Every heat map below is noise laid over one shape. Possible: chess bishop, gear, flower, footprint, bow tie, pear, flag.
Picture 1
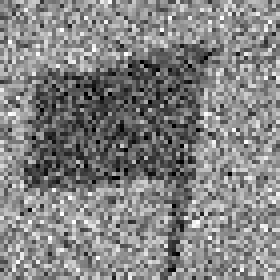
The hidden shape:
flag
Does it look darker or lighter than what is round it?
darker
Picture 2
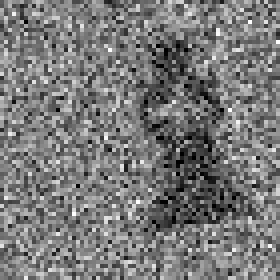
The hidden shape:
chess bishop
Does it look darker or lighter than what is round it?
darker
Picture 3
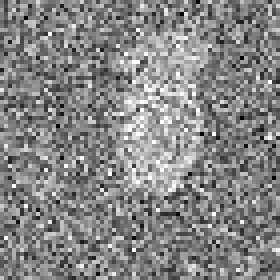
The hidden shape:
footprint
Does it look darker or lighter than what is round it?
lighter
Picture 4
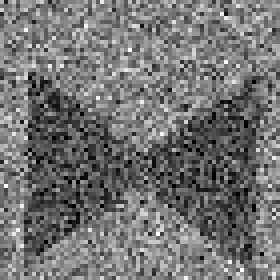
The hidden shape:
bow tie
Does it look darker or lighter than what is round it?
darker
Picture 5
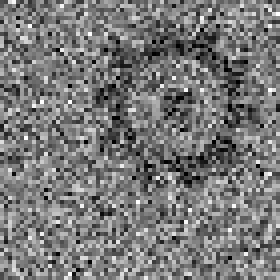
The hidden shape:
gear
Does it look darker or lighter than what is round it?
darker
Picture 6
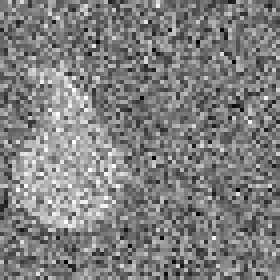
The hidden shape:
pear
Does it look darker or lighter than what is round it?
lighter
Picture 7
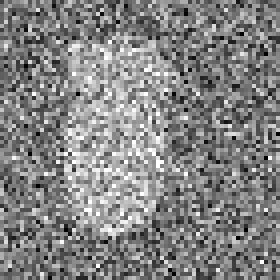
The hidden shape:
footprint
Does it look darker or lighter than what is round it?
lighter
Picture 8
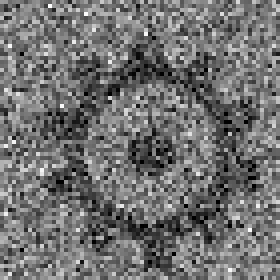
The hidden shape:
gear
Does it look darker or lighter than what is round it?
darker
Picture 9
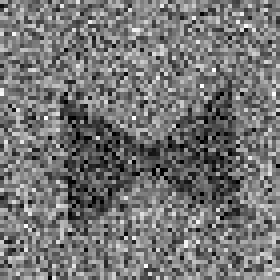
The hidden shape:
bow tie
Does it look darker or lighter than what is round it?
darker
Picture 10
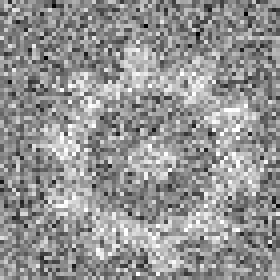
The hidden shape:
gear
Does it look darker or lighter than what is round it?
lighter
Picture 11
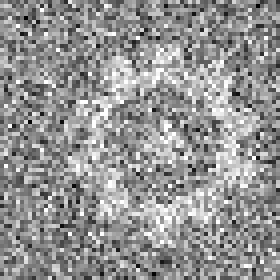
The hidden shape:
gear
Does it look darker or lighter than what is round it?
lighter
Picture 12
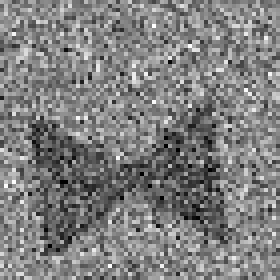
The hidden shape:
bow tie
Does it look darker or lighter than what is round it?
darker
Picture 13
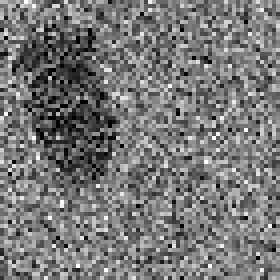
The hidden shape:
footprint
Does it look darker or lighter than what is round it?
darker
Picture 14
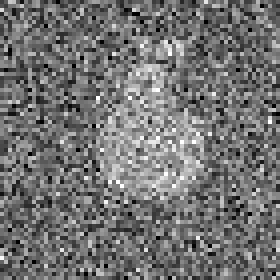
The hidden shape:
pear
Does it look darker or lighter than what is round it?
lighter
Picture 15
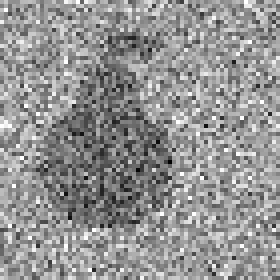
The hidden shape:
pear
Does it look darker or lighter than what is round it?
darker
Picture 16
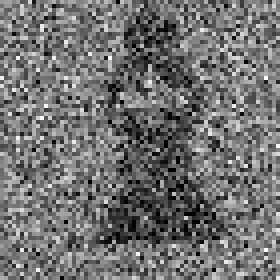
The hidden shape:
chess bishop
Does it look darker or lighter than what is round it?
darker
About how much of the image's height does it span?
nearly all
